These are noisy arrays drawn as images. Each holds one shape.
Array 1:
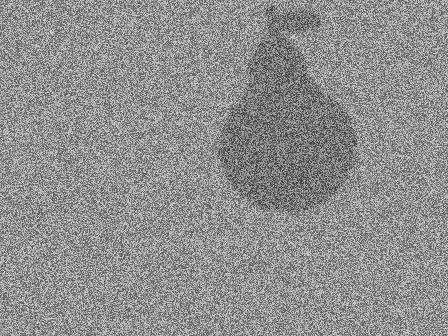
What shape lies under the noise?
pear
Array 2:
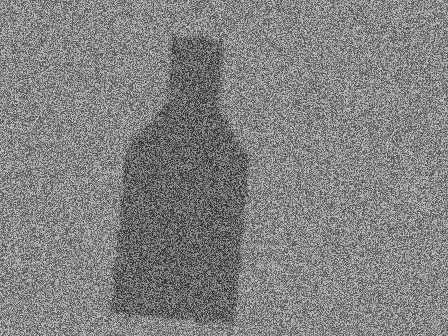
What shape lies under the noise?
bottle
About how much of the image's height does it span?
nearly all
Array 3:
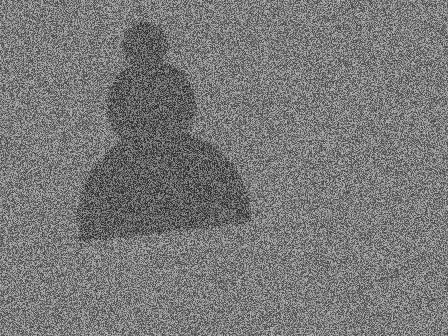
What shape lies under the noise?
chess pawn
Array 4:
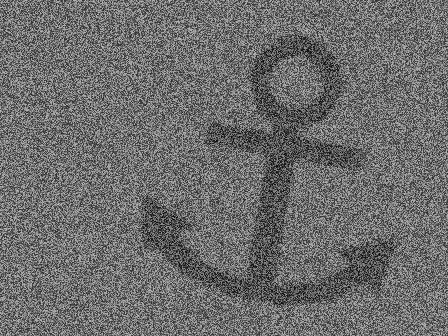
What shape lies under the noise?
anchor
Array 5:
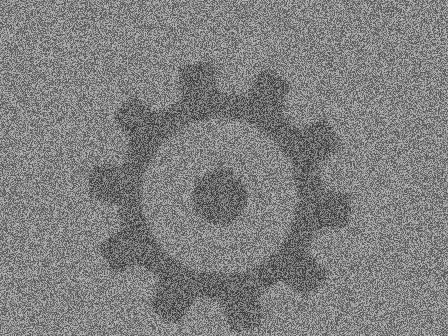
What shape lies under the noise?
gear
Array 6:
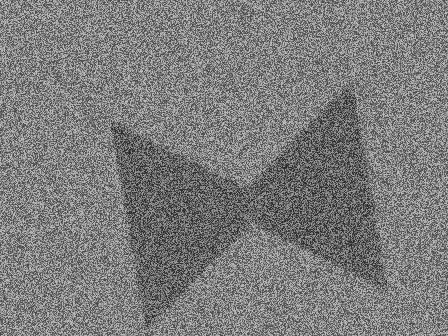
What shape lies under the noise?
bow tie
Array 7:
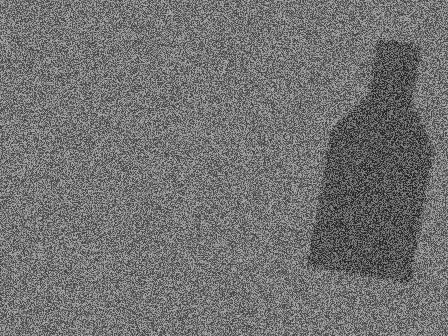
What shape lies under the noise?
bottle
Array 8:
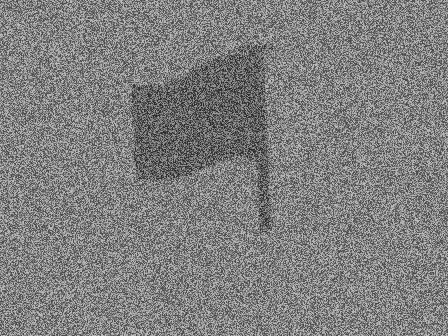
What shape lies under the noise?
flag
